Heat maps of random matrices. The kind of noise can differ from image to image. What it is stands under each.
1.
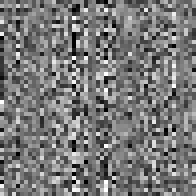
columns of uneven size
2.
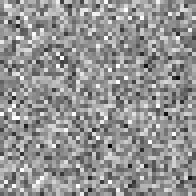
independent entries
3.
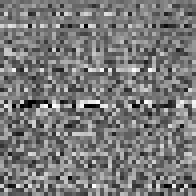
rows of uneven size
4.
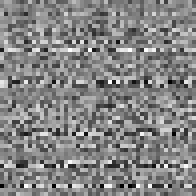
rows of uneven size
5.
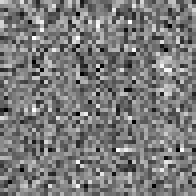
low rank plus noise
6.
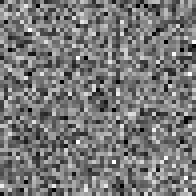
independent entries
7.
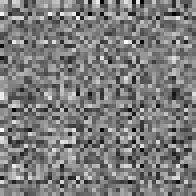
low rank plus noise
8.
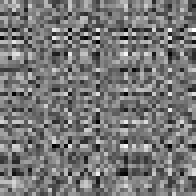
low rank plus noise
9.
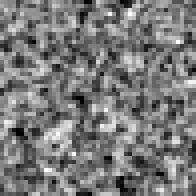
blotchy
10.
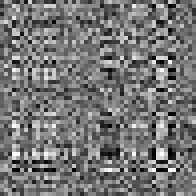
low rank plus noise
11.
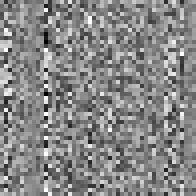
columns of uneven size
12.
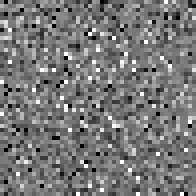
heavy tails
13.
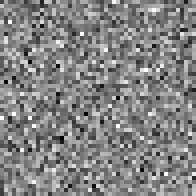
independent entries
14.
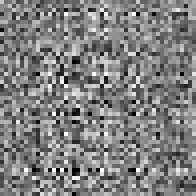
low rank plus noise
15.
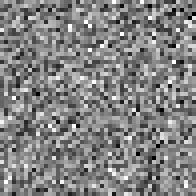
independent entries
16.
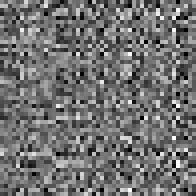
low rank plus noise
